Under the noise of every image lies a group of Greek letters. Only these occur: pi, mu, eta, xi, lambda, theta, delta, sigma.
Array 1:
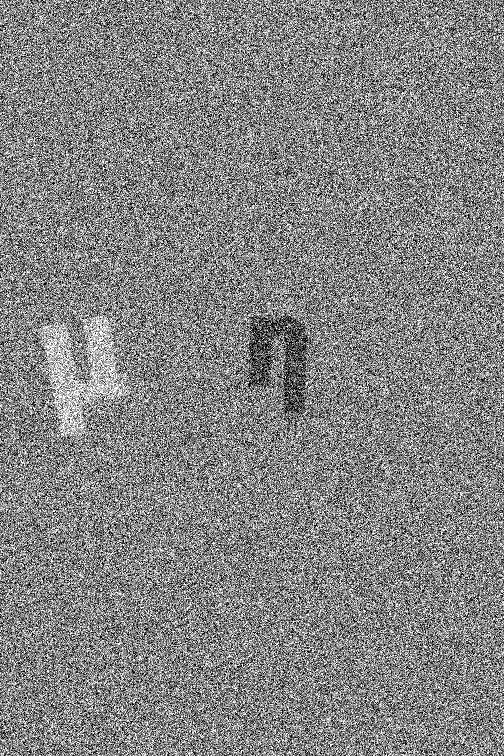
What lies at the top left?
nothing
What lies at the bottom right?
nothing
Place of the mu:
middle left
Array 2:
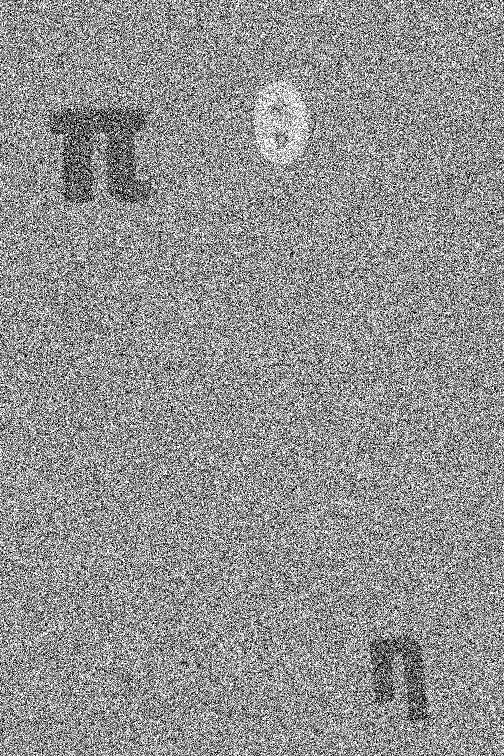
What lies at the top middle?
theta
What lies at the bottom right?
eta
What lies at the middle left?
nothing
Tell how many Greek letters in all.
3
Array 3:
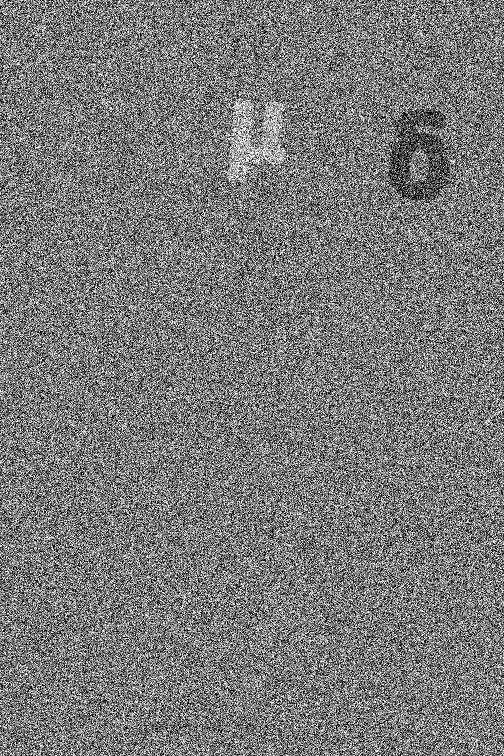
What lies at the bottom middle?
nothing
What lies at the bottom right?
nothing
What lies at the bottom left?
nothing
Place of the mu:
top middle
